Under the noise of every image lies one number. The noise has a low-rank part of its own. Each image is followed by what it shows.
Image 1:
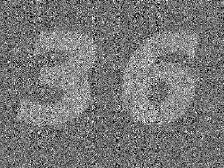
36
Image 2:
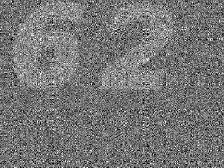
62
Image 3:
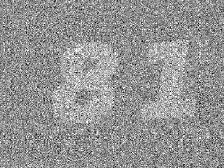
81
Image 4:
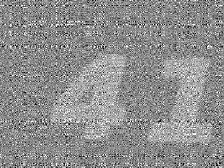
41
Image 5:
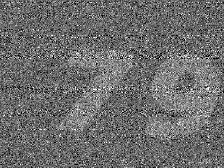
79
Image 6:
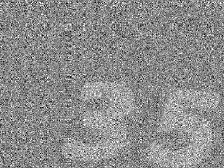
35
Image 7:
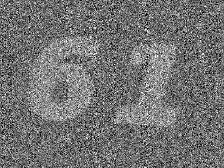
61
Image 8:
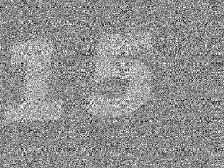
15
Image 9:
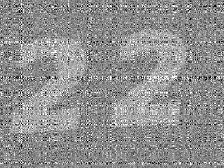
22
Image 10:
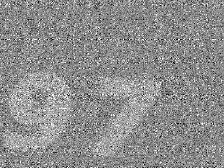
97
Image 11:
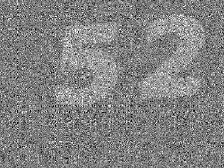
52
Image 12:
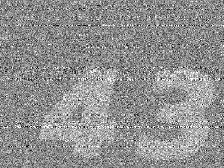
43
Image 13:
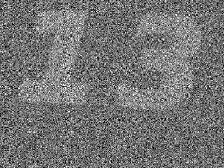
13
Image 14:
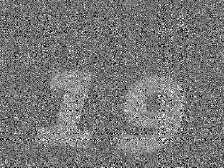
19
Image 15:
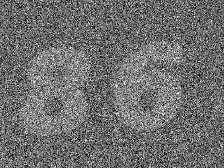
86
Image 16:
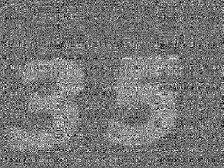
35
